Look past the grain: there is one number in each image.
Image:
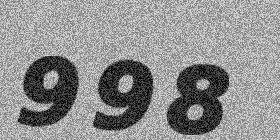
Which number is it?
998
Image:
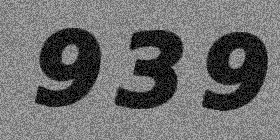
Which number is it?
939
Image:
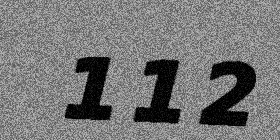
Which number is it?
112
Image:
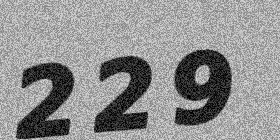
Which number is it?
229
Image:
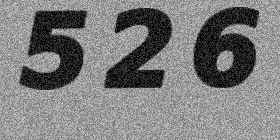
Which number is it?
526
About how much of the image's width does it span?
nearly all
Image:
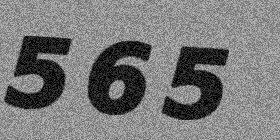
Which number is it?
565
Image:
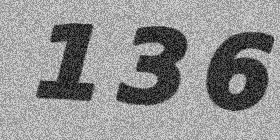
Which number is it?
136
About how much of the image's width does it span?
nearly all
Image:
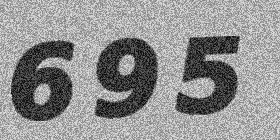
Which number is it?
695
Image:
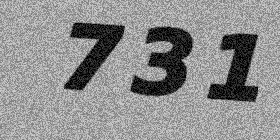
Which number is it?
731
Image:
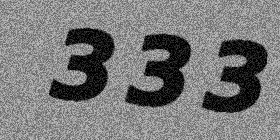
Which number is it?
333
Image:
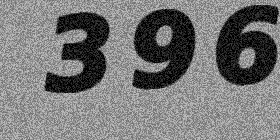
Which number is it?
396
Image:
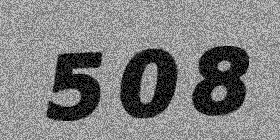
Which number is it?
508
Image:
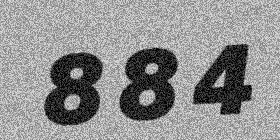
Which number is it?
884
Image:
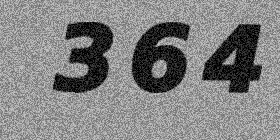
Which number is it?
364
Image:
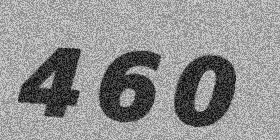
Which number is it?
460
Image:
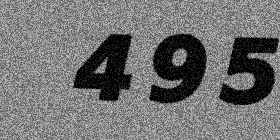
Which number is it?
495
